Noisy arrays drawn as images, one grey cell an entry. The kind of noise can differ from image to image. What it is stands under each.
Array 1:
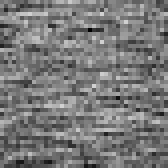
streaked along the rows
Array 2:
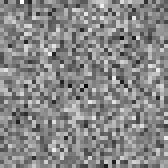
independent entries
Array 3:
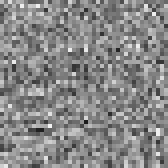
low rank plus noise
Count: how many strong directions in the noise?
two
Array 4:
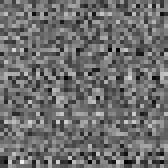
rows of uneven size
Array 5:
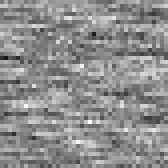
streaked along the rows
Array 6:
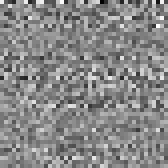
rows of uneven size
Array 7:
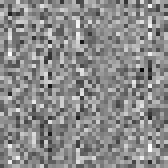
columns of uneven size
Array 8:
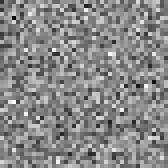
independent entries
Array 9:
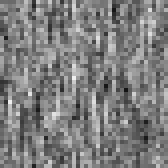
streaked along the columns
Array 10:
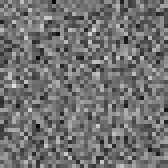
independent entries
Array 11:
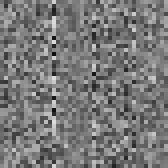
columns of uneven size
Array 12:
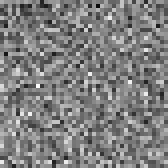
low rank plus noise
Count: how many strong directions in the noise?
five to eight
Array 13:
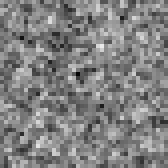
blotchy
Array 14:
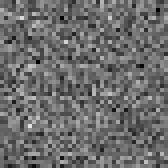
low rank plus noise
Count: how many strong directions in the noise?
one
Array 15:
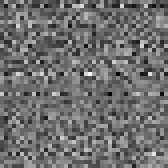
rows of uneven size
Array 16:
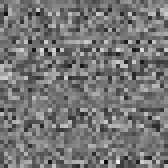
rows of uneven size
